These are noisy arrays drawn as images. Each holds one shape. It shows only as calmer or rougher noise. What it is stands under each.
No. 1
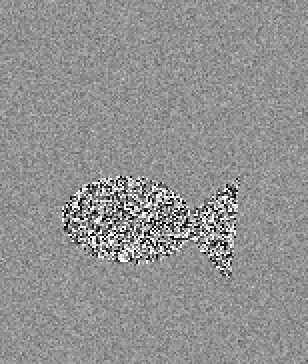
rough fish
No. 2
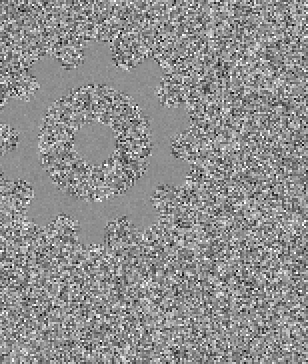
calm gear
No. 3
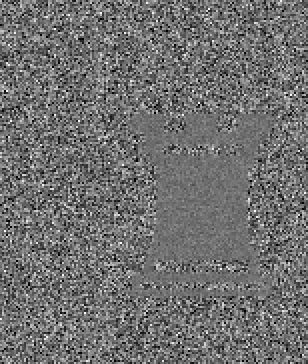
calm chess rook
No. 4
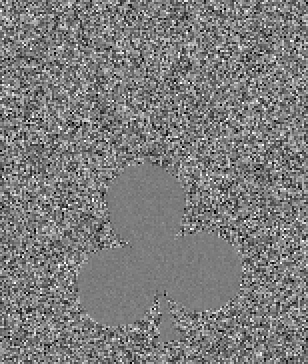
calm club
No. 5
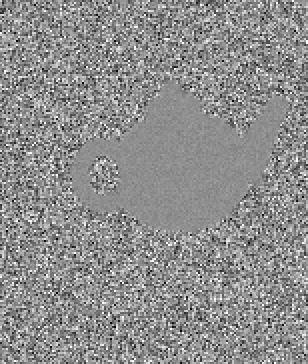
calm teapot
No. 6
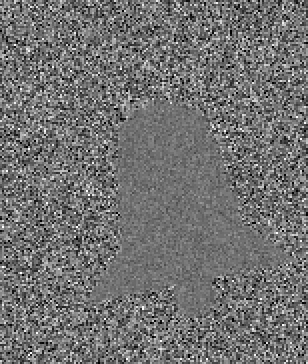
calm bell
